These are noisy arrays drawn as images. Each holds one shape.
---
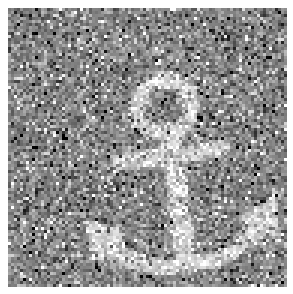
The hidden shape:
anchor
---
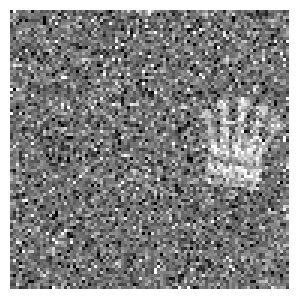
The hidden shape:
chess queen
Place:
middle right
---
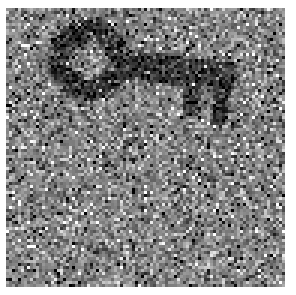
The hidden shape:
key
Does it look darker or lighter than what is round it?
darker
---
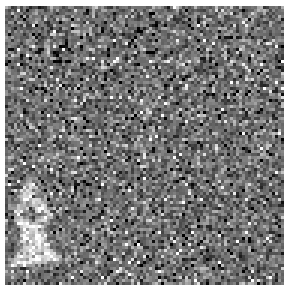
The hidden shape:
chess bishop
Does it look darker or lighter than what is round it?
lighter
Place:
bottom left
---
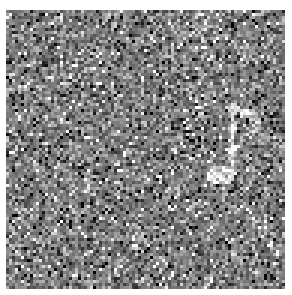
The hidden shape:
musical note
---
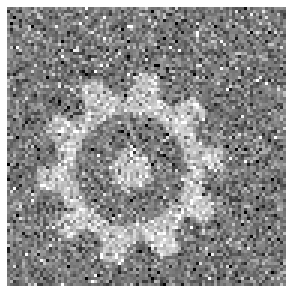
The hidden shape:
gear
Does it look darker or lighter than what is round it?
lighter
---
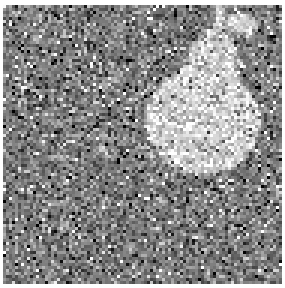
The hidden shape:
pear
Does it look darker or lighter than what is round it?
lighter
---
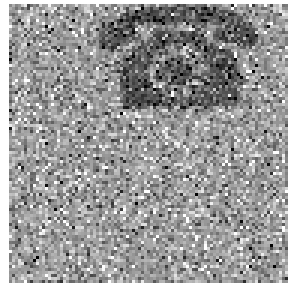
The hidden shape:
telephone
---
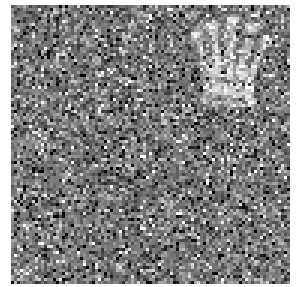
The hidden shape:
chess queen
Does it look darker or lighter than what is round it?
lighter
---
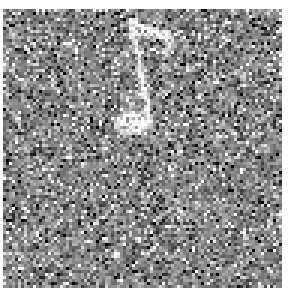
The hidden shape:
musical note
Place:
top middle
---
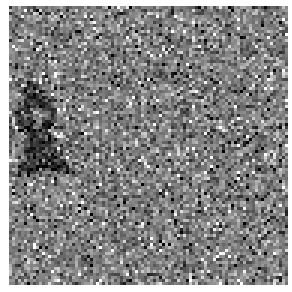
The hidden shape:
chess bishop
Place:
middle left
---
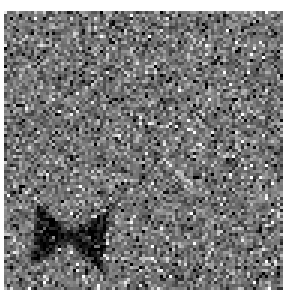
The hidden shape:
bow tie
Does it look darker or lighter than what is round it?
darker
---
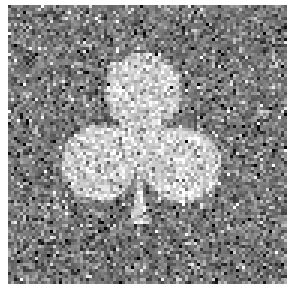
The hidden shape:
club
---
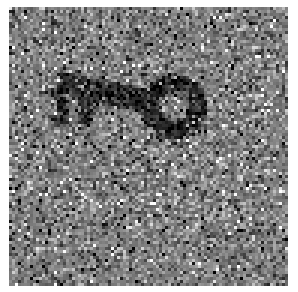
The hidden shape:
key
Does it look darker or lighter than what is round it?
darker
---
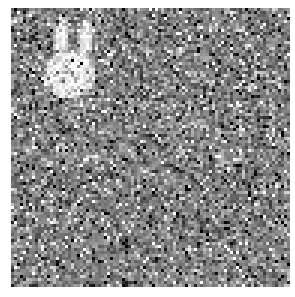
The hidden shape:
rabbit's head
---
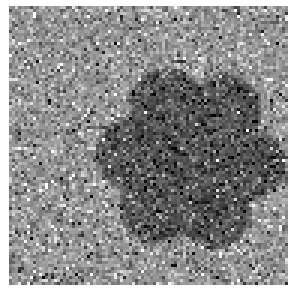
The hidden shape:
flower
